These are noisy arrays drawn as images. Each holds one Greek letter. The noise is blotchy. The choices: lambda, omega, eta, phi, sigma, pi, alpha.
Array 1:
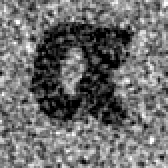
dark alpha
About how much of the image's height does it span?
two thirds
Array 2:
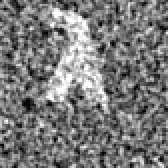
light lambda
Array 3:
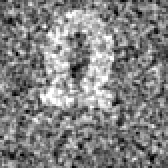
light omega
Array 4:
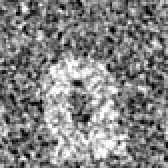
light omega
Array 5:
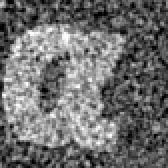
light alpha
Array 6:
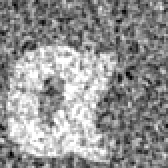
light alpha
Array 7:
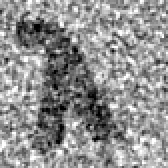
dark lambda
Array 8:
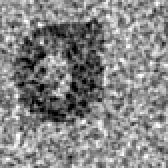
dark sigma
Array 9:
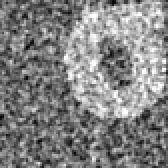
light sigma
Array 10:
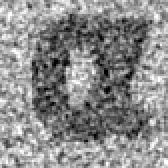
dark alpha
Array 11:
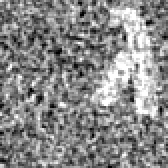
light lambda
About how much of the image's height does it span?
two thirds
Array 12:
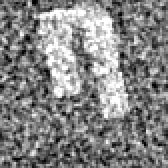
light eta
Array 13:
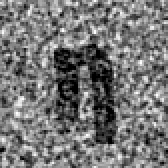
dark eta
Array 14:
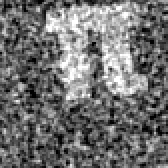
light pi
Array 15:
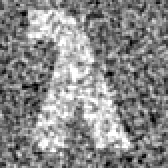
light lambda
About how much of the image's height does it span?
nearly all
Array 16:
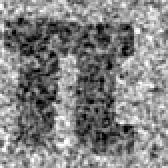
dark pi
